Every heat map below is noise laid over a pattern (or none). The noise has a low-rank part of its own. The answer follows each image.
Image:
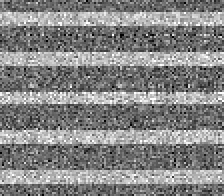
horizontal stripes
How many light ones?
5
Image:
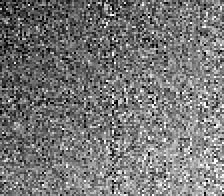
a smooth slope
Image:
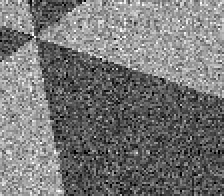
spokes from one point
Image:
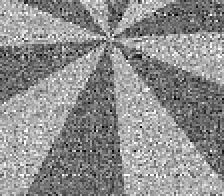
spokes from one point
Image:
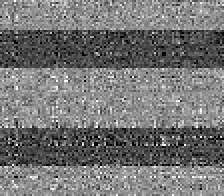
horizontal stripes
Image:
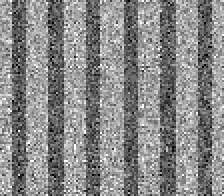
vertical stripes
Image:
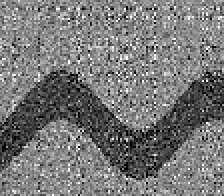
a wavy band
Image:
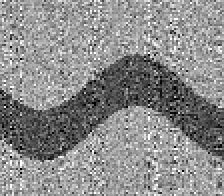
a wavy band
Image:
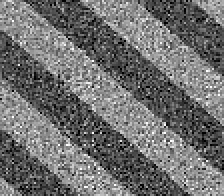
diagonal stripes
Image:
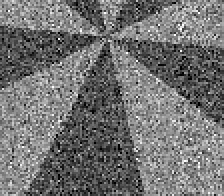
spokes from one point
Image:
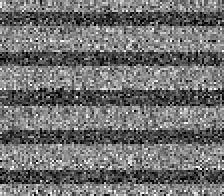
horizontal stripes
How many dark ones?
5
